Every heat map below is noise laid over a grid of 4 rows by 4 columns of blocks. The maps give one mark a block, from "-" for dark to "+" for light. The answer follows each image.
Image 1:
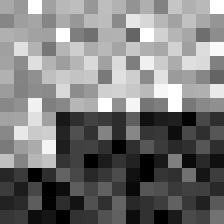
+ + + +
+ + + +
+ - - -
- - - -
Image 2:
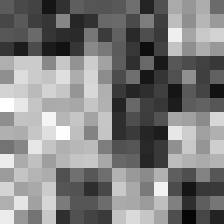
- - - +
+ + - -
+ + - +
+ - + -
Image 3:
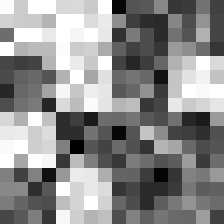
+ + - -
- + - +
+ - - -
- + - -
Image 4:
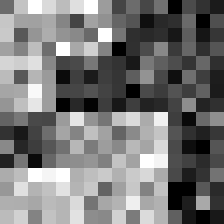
+ + - -
+ - - -
- + + -
+ + + -
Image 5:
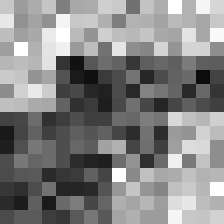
+ + + +
+ - - -
- - - +
- - + +
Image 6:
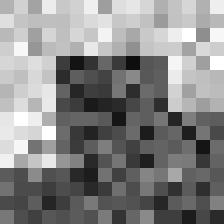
+ + + +
+ - - +
+ - - -
- - - -
